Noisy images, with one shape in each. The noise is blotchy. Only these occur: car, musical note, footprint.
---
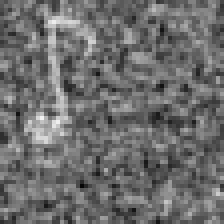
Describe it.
light musical note
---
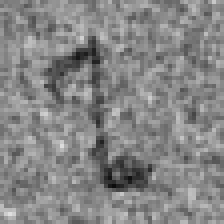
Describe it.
dark musical note
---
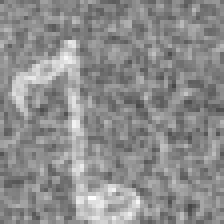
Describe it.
light musical note
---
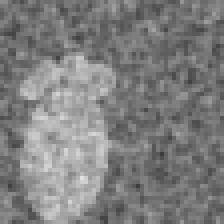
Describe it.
light footprint
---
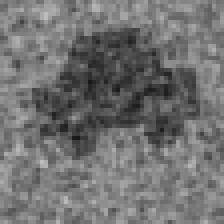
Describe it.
dark car
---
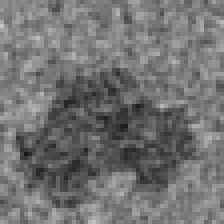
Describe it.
dark car
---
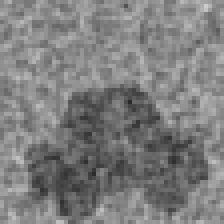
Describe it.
dark car
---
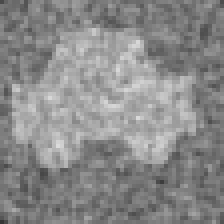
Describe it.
light car
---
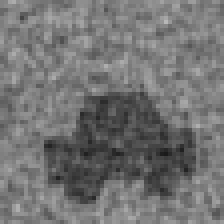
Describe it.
dark car
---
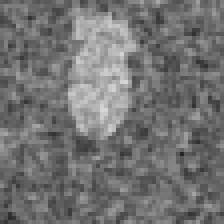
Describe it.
light footprint
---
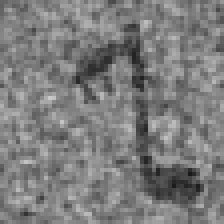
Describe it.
dark musical note
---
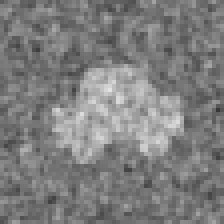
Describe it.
light car
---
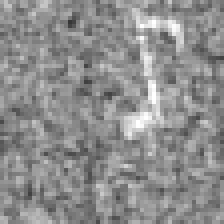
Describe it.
light musical note
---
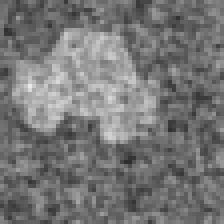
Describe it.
light car
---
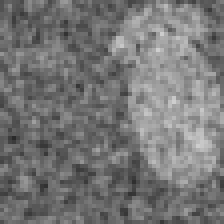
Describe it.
light footprint
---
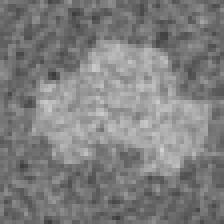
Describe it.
light car
